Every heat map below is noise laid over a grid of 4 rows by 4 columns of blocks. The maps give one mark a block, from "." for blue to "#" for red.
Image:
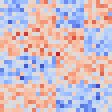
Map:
.#.#
###.
..##
##..
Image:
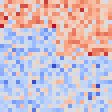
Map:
####
..##
....
....
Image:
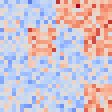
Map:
..##
.#.#
....
...#
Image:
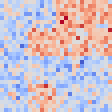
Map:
..##
.###
....
.#..
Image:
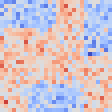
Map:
..#.
###.
####
#..#
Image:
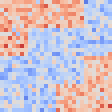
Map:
###.
#...
...#
..##
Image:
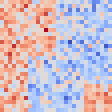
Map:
##..
##..
#...
#..#
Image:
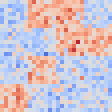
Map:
.##.
..##
.#..
#...
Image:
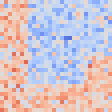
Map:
#...
#...
#..#
####
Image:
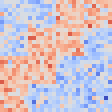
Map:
..##
.##.
##..
#...
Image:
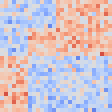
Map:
..##
.###
#...
#...
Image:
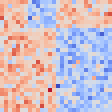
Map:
#.##
##..
##..
##..
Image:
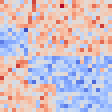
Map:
####
.###
#...
##..
